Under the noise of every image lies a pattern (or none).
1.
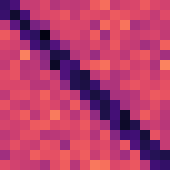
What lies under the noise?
a diagonal band
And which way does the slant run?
top left to bottom right
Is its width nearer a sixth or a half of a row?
a sixth
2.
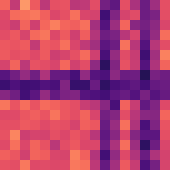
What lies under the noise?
bands of rows crossing bands of columns
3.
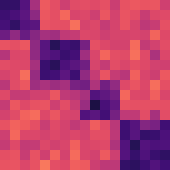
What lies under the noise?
blocks along the diagonal
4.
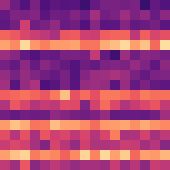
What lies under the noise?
bands of rows
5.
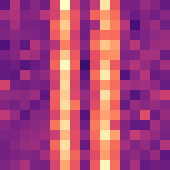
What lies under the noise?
bands of columns
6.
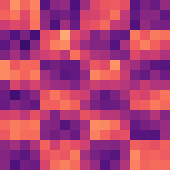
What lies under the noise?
a checkerboard
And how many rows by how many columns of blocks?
6 by 4
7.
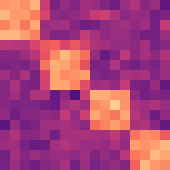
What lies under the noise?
blocks along the diagonal
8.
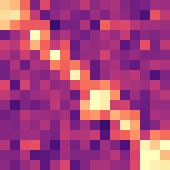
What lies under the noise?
blocks along the diagonal
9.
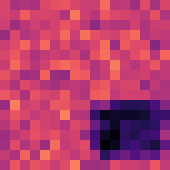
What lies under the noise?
one block
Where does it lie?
bottom right
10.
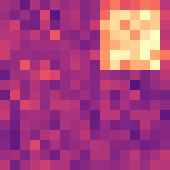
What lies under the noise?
one block
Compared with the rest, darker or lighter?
lighter
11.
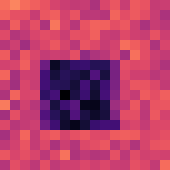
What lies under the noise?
one block
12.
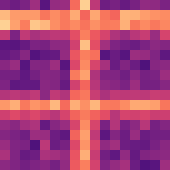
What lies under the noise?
bands of rows crossing bands of columns
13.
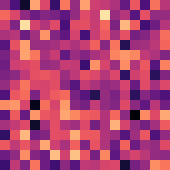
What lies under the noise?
only noise
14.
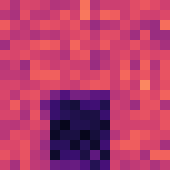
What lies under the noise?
one block
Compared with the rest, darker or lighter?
darker
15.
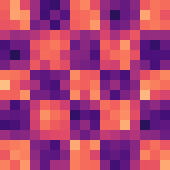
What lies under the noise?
a checkerboard
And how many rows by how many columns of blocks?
5 by 5
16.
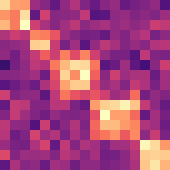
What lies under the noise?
blocks along the diagonal
